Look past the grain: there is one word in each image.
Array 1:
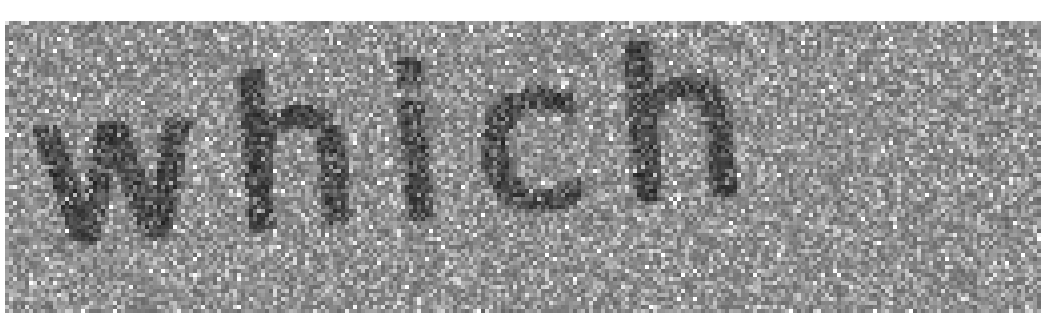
which
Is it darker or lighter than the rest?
darker
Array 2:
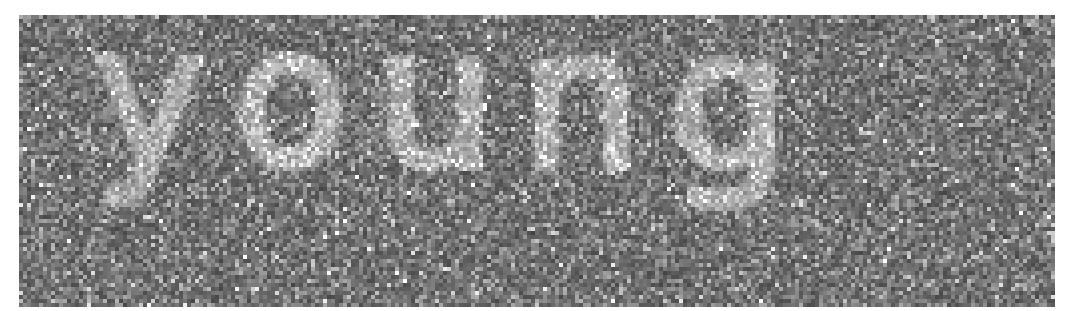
young
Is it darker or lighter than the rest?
lighter
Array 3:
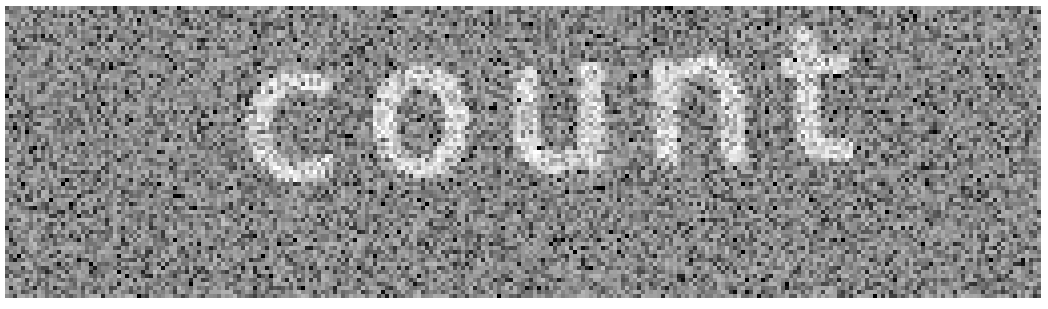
count
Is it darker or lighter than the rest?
lighter
